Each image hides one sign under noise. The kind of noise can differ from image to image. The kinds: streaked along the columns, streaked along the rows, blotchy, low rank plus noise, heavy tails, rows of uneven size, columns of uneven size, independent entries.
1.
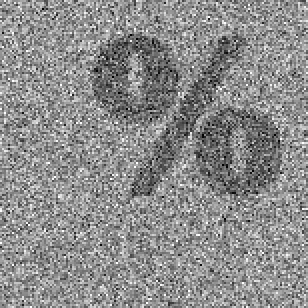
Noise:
independent entries
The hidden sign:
percent sign
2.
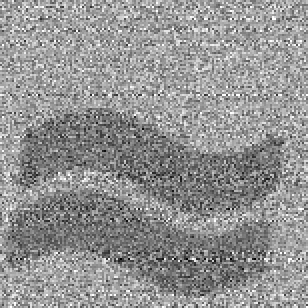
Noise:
rows of uneven size
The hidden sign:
approximately sign
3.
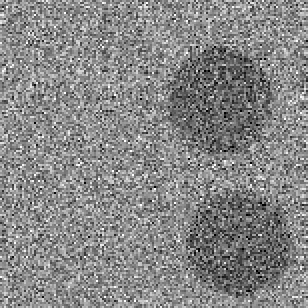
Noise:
low rank plus noise
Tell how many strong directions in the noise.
five to eight
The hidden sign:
colon
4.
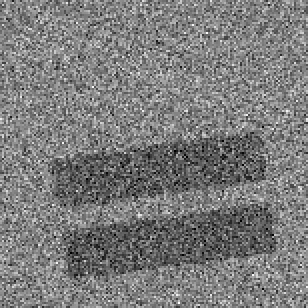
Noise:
independent entries
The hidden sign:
equals sign
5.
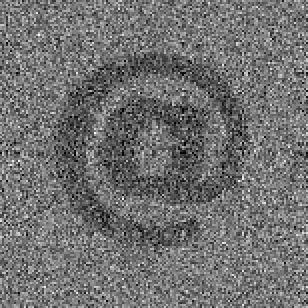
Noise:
low rank plus noise
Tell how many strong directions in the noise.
one
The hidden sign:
at sign
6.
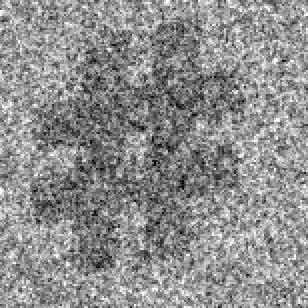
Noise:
blotchy
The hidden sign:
hash sign
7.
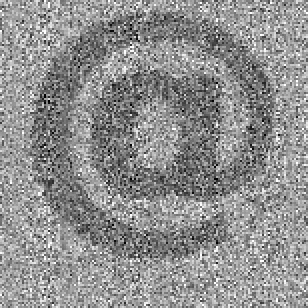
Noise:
columns of uneven size
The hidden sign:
at sign
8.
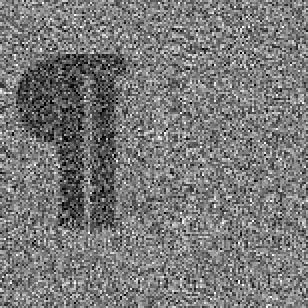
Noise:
low rank plus noise
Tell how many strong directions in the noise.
three or four
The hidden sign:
pilcrow
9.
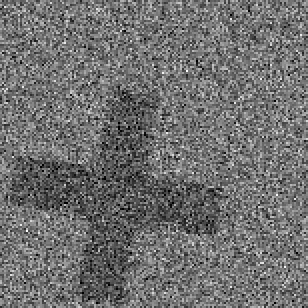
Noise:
independent entries
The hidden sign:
plus sign
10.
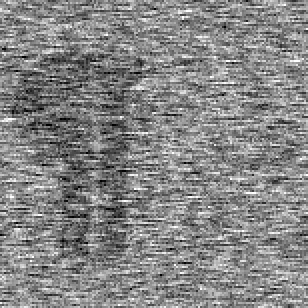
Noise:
streaked along the rows
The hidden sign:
pilcrow
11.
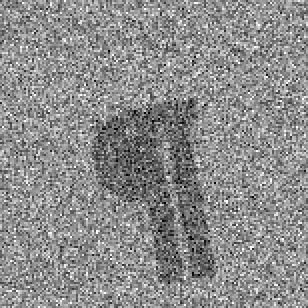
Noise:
independent entries
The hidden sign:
pilcrow
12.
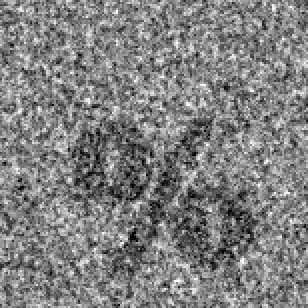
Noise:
blotchy
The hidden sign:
percent sign
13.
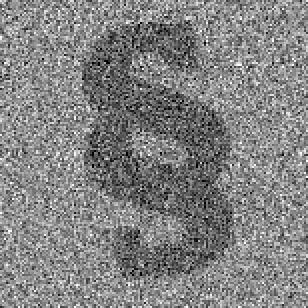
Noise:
low rank plus noise
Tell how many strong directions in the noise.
one
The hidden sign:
section sign
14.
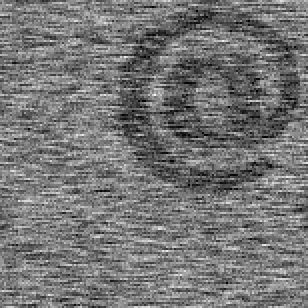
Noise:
streaked along the rows
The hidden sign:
at sign
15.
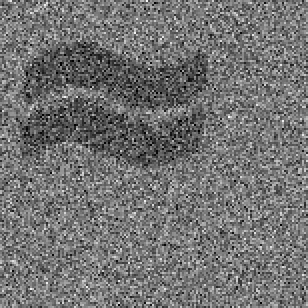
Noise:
independent entries
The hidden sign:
approximately sign
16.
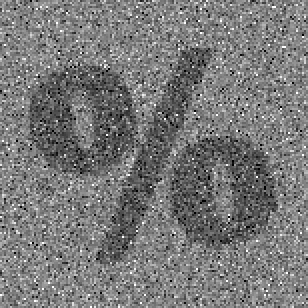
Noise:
heavy tails
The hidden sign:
percent sign
